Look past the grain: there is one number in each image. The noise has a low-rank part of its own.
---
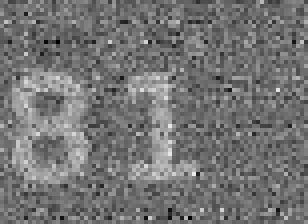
81
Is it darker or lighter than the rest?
lighter
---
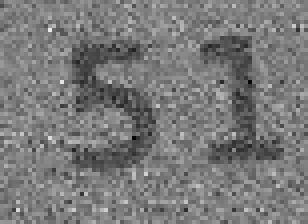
51
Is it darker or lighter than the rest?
darker
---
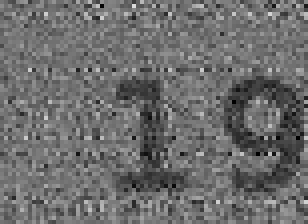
19
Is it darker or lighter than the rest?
darker
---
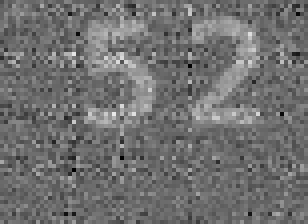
52
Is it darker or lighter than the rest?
lighter
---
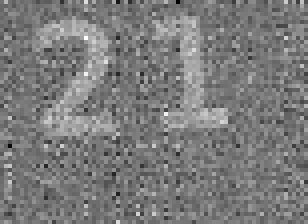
21
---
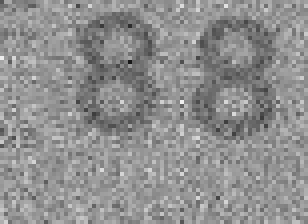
88
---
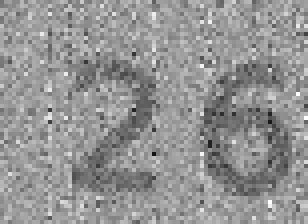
26
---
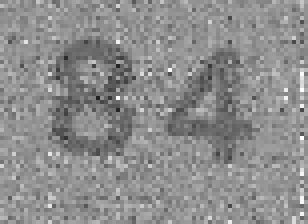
84
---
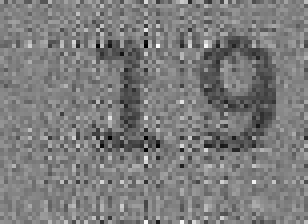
19
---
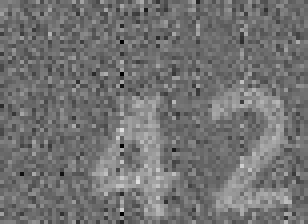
42
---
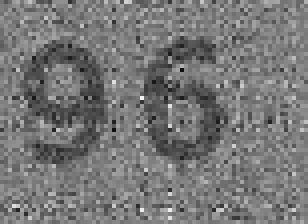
96
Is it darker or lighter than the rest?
darker
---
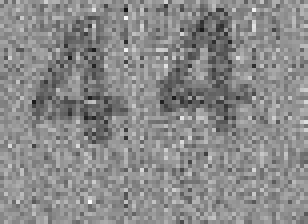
44
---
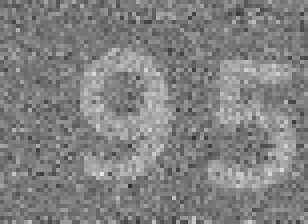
95
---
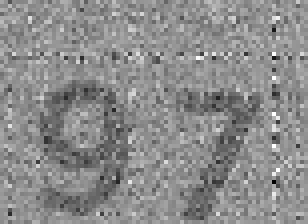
97
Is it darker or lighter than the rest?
darker
